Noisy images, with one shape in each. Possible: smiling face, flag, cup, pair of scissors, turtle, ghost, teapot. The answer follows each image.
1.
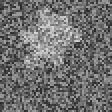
turtle
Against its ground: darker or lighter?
lighter
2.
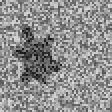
turtle
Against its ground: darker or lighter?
darker
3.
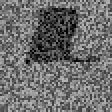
flag
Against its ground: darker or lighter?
darker
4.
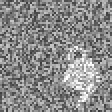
teapot
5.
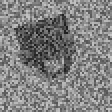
cup
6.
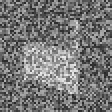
flag
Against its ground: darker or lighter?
lighter
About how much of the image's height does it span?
two thirds
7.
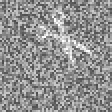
pair of scissors
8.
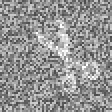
pair of scissors
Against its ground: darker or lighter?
lighter
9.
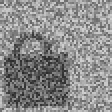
cup
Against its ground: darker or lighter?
darker
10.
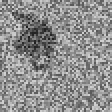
teapot
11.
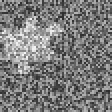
turtle
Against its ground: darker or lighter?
lighter
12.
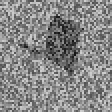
flag
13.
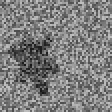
turtle
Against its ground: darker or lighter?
darker
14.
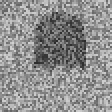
ghost
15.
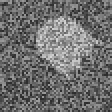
ghost
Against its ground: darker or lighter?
lighter
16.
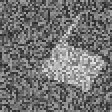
flag
